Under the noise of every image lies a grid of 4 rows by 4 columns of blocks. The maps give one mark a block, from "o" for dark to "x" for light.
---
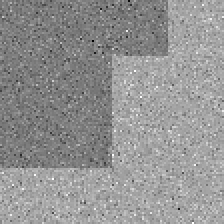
ooox
ooxx
ooxx
xxxx
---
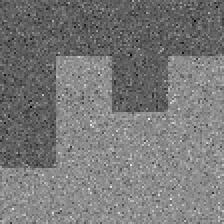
oooo
oxox
oxxx
xxxx
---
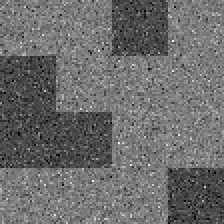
xxox
oxxx
ooxx
xxxo
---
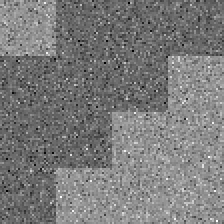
xooo
ooox
ooxx
oxxx
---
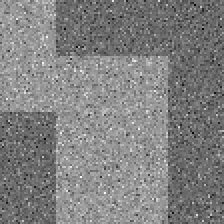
xooo
xxxo
oxxo
oxxo
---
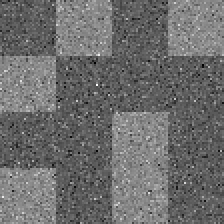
oxox
xooo
ooxo
xoxo
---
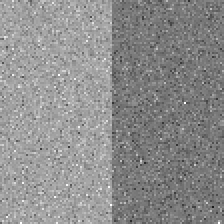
xxoo
xxoo
xxoo
xxoo
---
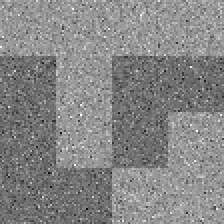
xxxx
oxoo
oxox
ooxx
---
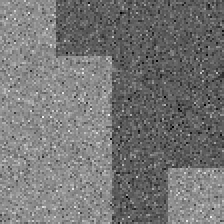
xooo
xxoo
xxoo
xxox
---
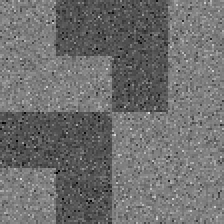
xoox
xxox
ooxx
xoxx
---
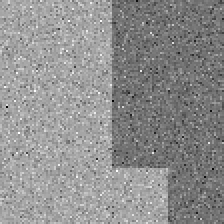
xxoo
xxoo
xxoo
xxxo
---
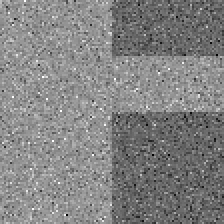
xxoo
xxxx
xxoo
xxoo
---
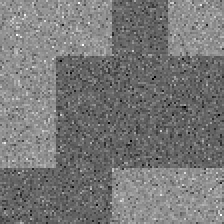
xxox
xooo
xooo
ooxx
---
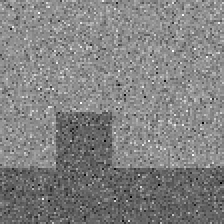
xxxx
xxxx
xoxx
oooo
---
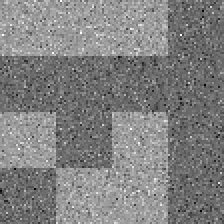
xxxo
oooo
xoxo
oxxo
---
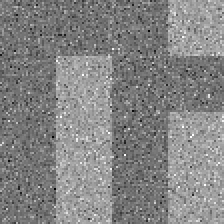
ooox
oxoo
oxox
oxox
